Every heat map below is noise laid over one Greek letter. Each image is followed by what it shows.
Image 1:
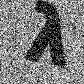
lambda
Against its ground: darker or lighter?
darker
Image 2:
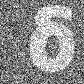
delta
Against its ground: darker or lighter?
lighter
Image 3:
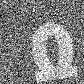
omega
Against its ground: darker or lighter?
lighter
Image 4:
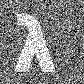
lambda
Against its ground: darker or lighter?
lighter
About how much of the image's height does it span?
two thirds
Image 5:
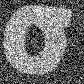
sigma
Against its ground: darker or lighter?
lighter
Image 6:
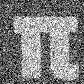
pi
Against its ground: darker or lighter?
lighter
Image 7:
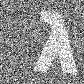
lambda
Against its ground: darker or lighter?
lighter
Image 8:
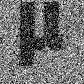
mu
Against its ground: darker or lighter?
darker
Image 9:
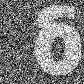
delta
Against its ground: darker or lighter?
lighter
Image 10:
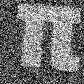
pi
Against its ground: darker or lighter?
lighter
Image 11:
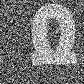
omega
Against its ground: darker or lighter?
lighter
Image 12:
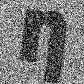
eta
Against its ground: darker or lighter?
darker
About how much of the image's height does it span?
nearly all
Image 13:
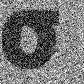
sigma
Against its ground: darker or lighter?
darker
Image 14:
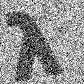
lambda
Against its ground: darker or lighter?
darker
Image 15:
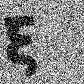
xi
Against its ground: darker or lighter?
darker
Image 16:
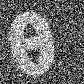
theta
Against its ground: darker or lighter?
lighter
